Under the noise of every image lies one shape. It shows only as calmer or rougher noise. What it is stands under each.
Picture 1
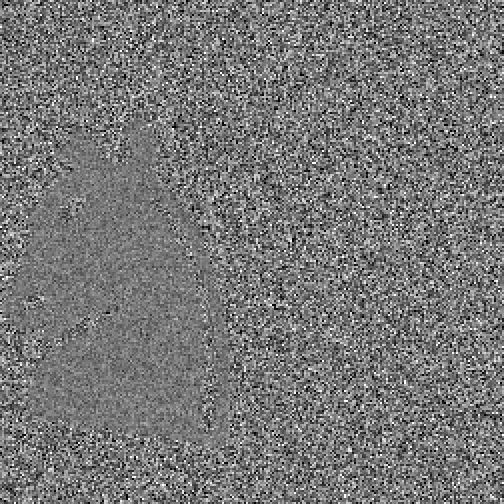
chess knight
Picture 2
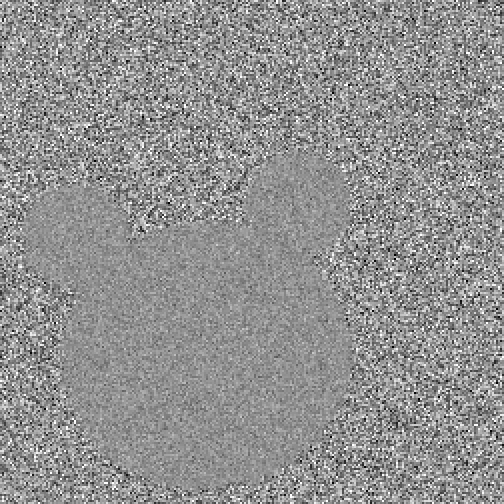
bear's head
